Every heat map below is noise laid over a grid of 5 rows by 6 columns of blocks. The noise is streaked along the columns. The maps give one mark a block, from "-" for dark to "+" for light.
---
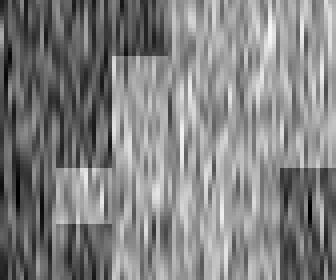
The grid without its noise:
- - - + + +
- - + + + +
- - + + + +
- + + + + -
- - + + + -
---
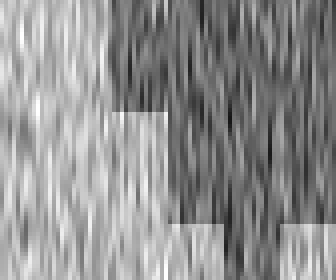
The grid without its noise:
+ + - - - -
+ + - - - -
+ + + - - -
+ + + - - -
+ + + + - +
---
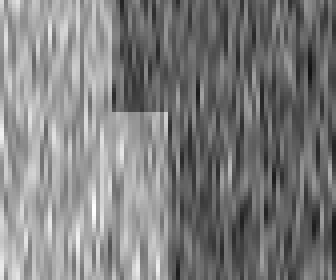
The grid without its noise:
+ + - - - -
+ + - - - -
+ + + - - -
+ + + - - -
+ + + - - -
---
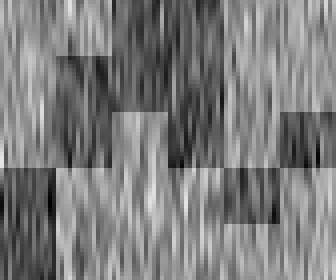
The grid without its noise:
+ + - - + +
+ - - - + +
+ - + - + -
- + + + - +
- + + + + +
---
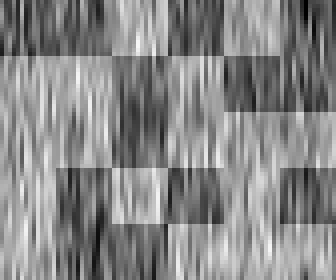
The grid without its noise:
- - + - + -
+ + - + - -
+ + - + + +
+ - + - + -
+ - - + + +
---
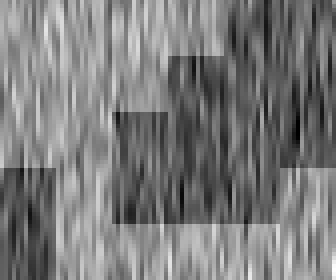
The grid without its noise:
+ + + + - -
+ + + - - -
+ + - - - -
- + - - - +
- + + + + +
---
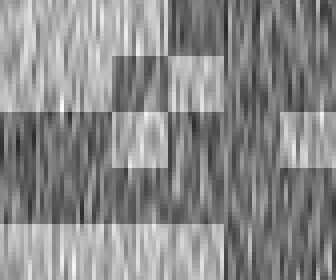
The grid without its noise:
+ + + - - -
+ + - + - -
- - + - - +
- - - - - -
+ + + + - -
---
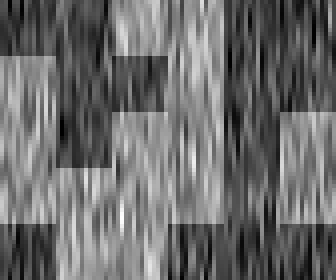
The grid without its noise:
- - + + - -
+ - - + - -
+ - + + - +
+ + + + - +
- + + - - -
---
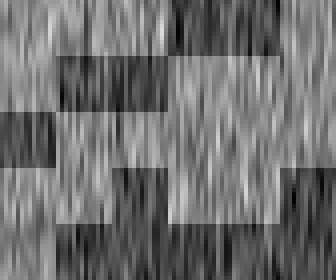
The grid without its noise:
+ + + - - +
+ - - + + +
- + + + + +
+ + - + + -
+ - - - - -
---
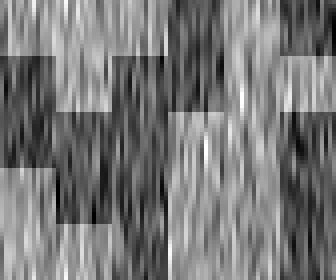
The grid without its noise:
+ + + - + -
- + - - + +
- - - + + -
+ - - + + -
+ + - + + -
